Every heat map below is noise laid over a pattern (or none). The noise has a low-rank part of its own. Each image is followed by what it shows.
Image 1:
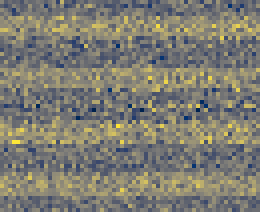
horizontal stripes
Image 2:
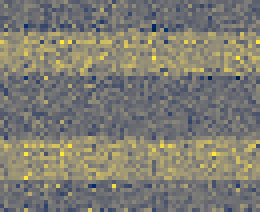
horizontal stripes
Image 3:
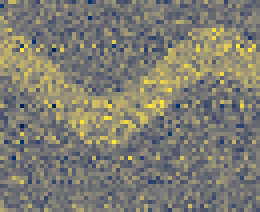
a wavy band
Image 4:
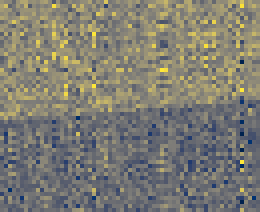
a sharp edge
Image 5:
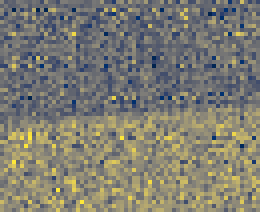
a sharp edge
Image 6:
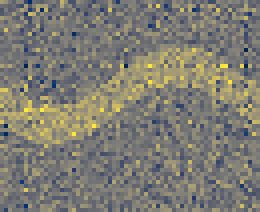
a wavy band
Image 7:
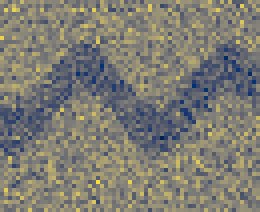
a wavy band
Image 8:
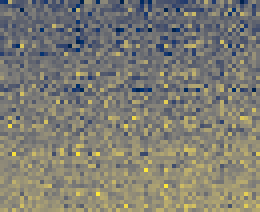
a smooth slope
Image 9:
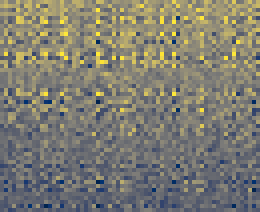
a smooth slope
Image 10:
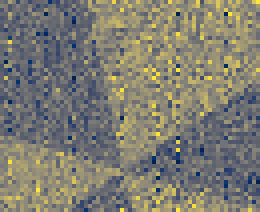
spokes from one point
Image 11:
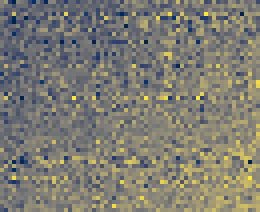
a smooth slope
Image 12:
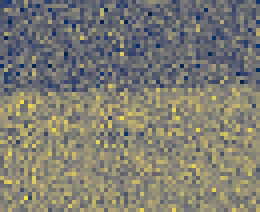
a sharp edge
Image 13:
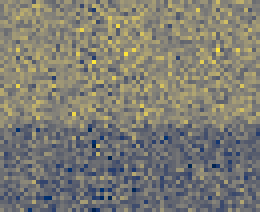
a sharp edge
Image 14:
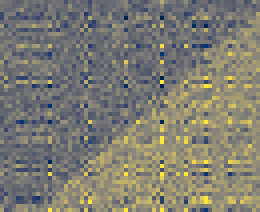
a sharp edge
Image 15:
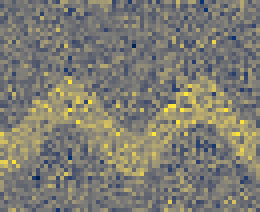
a wavy band
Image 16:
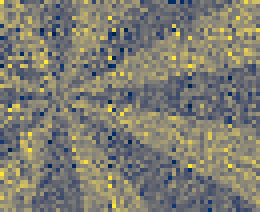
spokes from one point
